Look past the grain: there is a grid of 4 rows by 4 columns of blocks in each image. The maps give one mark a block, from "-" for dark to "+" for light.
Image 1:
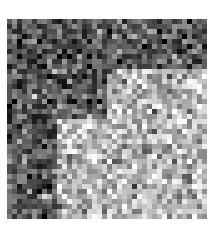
- - - -
- - + +
- + + +
- + + +
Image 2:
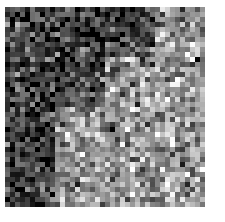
- - - +
- - + +
- + + +
- + + +
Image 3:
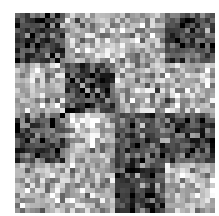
- + + -
+ - + +
- + - -
+ + - +
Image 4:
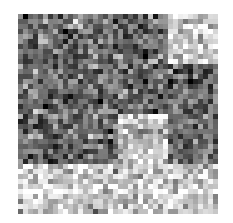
- - - +
- - - -
- - + -
+ + + +
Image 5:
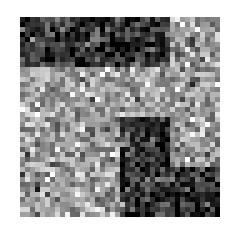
- - - +
+ + + +
+ + - +
+ + - -
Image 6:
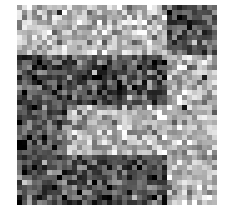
+ + + -
- - - +
- + + +
- - - +
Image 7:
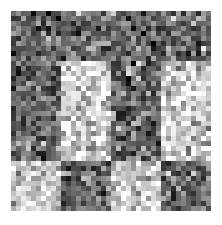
- - - -
- + - +
- + - +
+ - + -
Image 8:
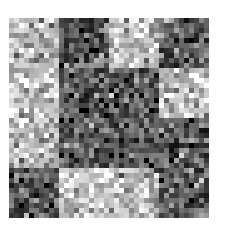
+ - + -
+ - - +
+ - - -
- + + -
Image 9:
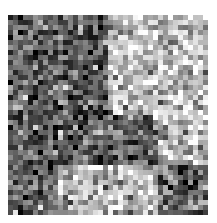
- - + +
- - + +
- - - +
- + + -
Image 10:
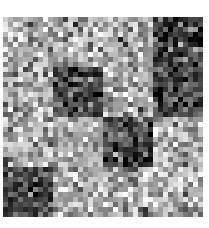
+ + + -
+ - + -
+ + - +
- + + +
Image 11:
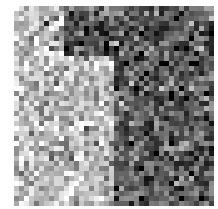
+ - - -
+ + - -
+ + - -
+ + - -
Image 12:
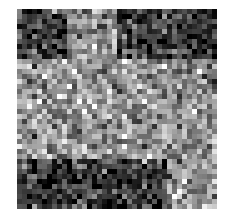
- + - -
+ + + +
+ + + +
- - - +
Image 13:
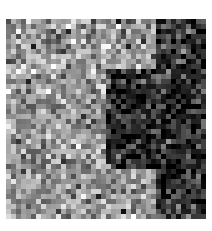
+ + + -
+ + - -
+ + - -
+ + + -
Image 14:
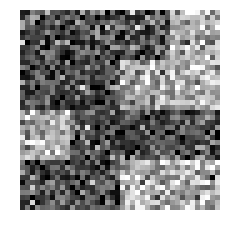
- - - +
- - + +
+ - - -
- - + +
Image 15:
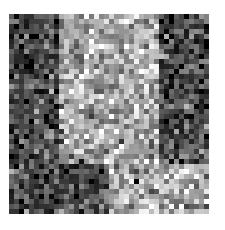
- + + -
- + + -
- + + -
- - + +
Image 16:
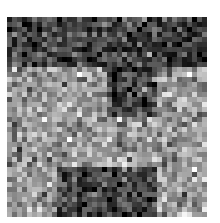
- - - -
+ + - +
+ + + +
+ - - +
